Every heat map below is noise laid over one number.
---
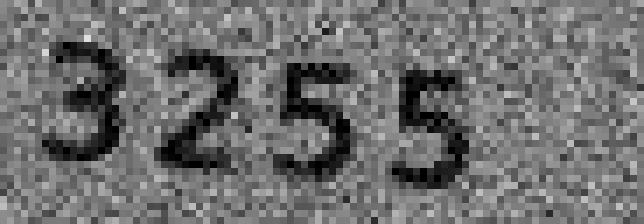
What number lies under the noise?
3255
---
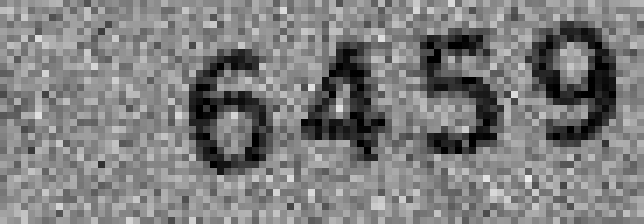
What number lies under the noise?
6459
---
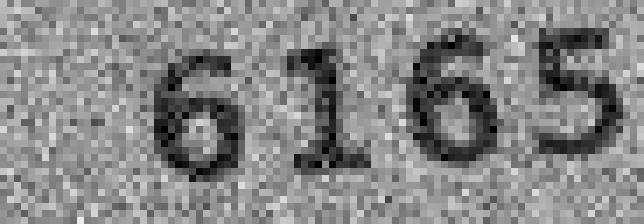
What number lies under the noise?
6165
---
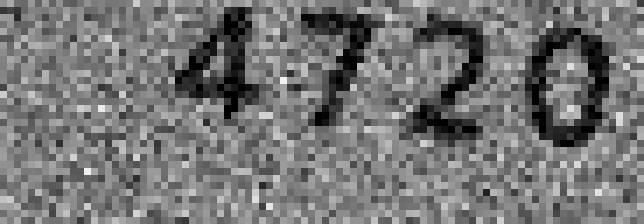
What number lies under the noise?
4720
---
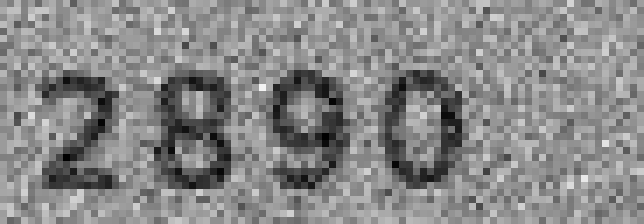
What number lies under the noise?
2890
